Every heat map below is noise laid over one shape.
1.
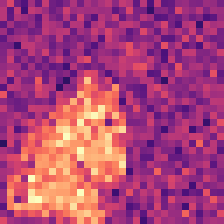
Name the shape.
chess knight
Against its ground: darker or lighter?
lighter
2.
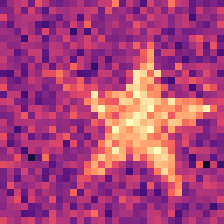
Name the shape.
star
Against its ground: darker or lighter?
lighter
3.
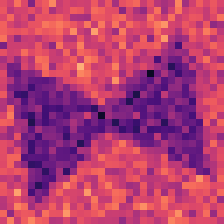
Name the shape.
bow tie
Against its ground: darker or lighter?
darker
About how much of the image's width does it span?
nearly all
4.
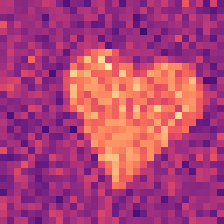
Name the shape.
heart
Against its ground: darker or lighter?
lighter
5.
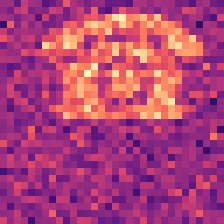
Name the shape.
telephone
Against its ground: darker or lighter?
lighter
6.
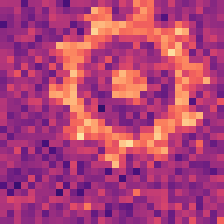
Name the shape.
gear
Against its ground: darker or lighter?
lighter
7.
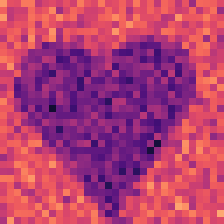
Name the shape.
heart
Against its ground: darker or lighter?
darker
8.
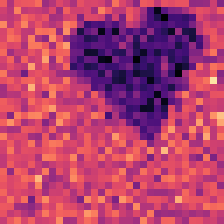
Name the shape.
heart
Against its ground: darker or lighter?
darker
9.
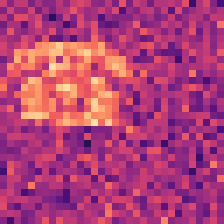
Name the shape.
telephone
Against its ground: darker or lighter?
lighter
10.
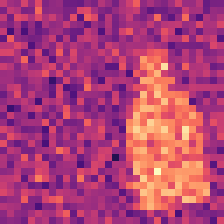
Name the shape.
bottle
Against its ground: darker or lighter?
lighter
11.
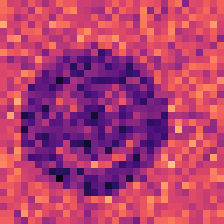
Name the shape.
smiling face
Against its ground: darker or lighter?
darker
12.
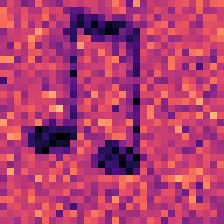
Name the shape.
pair of musical notes
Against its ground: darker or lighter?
darker
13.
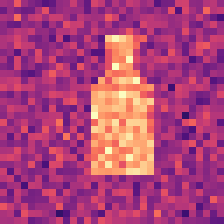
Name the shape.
bottle
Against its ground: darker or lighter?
lighter
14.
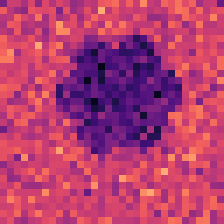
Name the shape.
flower
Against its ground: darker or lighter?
darker
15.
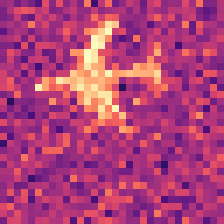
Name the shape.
airplane
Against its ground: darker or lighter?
lighter
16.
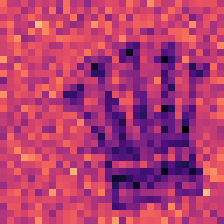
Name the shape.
chess queen
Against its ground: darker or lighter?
darker
